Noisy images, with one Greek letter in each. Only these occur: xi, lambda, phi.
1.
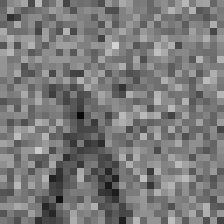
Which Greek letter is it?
lambda
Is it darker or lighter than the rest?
darker
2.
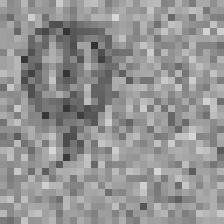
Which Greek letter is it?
phi
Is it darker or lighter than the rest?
darker
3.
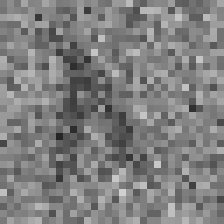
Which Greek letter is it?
lambda
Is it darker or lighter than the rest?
darker
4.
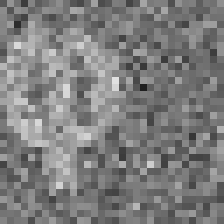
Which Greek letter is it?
phi
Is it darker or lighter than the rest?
lighter
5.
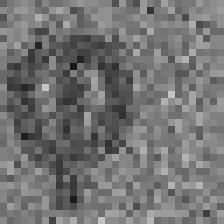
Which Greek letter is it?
phi
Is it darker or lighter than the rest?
darker
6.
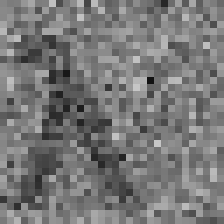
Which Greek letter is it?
lambda
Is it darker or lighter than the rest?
darker
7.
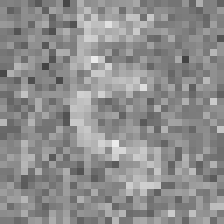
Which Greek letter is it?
xi
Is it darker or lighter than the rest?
lighter
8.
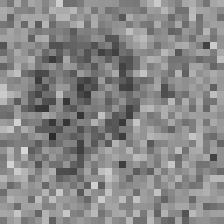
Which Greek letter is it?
phi
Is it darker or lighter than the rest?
darker
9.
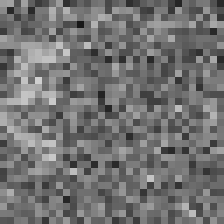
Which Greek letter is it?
xi
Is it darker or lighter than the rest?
lighter
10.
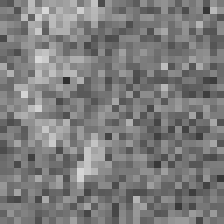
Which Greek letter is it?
xi
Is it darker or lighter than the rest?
lighter
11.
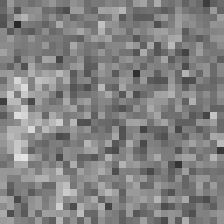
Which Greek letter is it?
xi
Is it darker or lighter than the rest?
lighter
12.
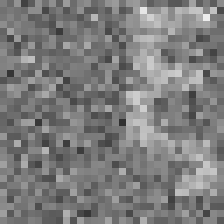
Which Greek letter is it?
xi
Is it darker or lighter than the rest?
lighter
